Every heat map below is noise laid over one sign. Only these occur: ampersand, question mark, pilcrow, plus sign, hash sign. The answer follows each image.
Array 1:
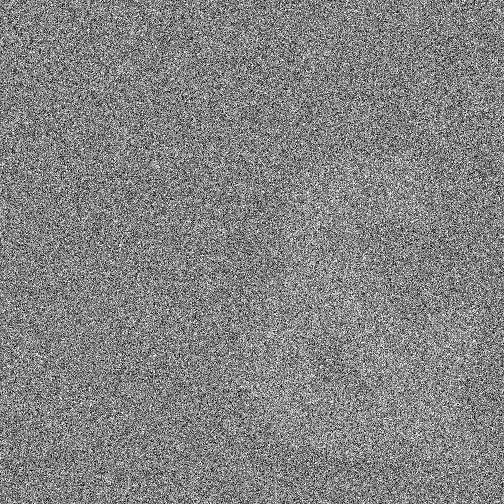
ampersand
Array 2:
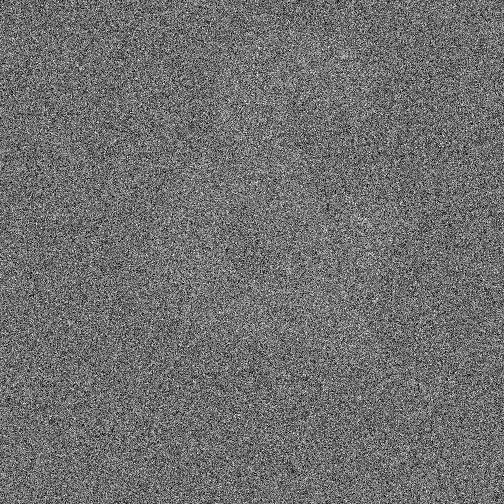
ampersand
